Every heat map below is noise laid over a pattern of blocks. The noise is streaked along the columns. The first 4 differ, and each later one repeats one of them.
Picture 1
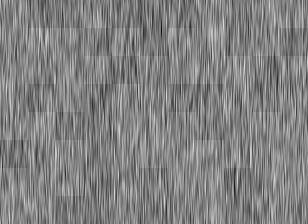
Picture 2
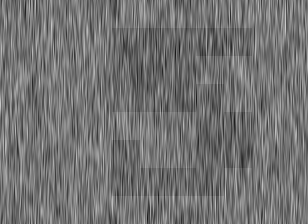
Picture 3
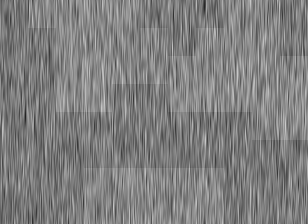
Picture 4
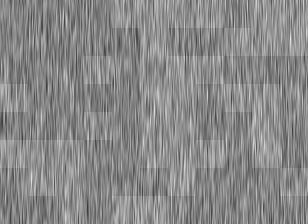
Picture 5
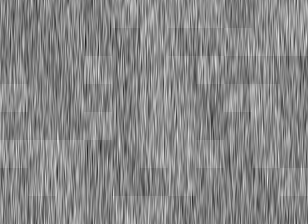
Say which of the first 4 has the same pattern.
4
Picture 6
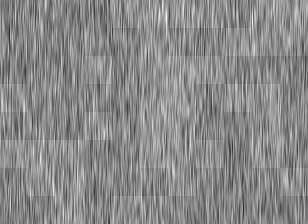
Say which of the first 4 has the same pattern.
4
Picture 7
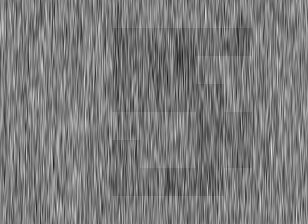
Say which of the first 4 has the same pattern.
2
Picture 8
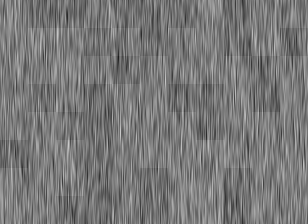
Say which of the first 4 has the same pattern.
1
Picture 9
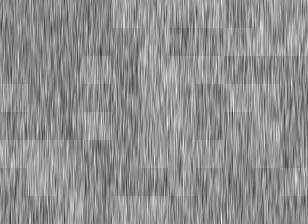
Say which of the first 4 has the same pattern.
4
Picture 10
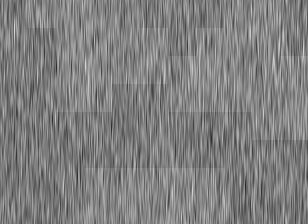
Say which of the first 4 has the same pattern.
3
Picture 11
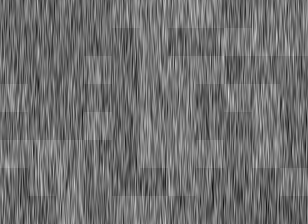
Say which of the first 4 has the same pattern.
4
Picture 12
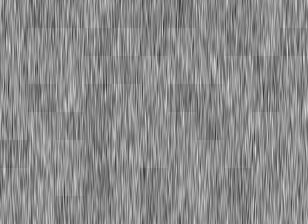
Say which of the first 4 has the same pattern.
1
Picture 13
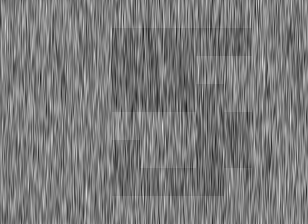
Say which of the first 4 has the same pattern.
2
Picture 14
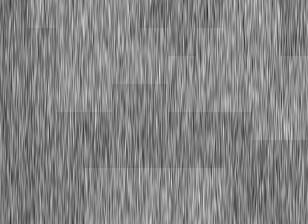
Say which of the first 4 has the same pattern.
3
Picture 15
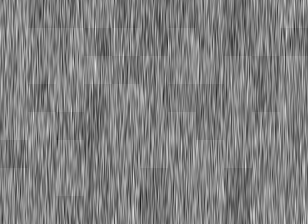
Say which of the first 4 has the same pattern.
1
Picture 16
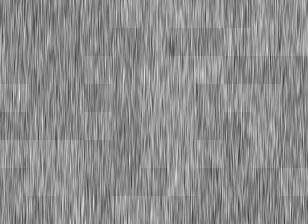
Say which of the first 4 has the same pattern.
4
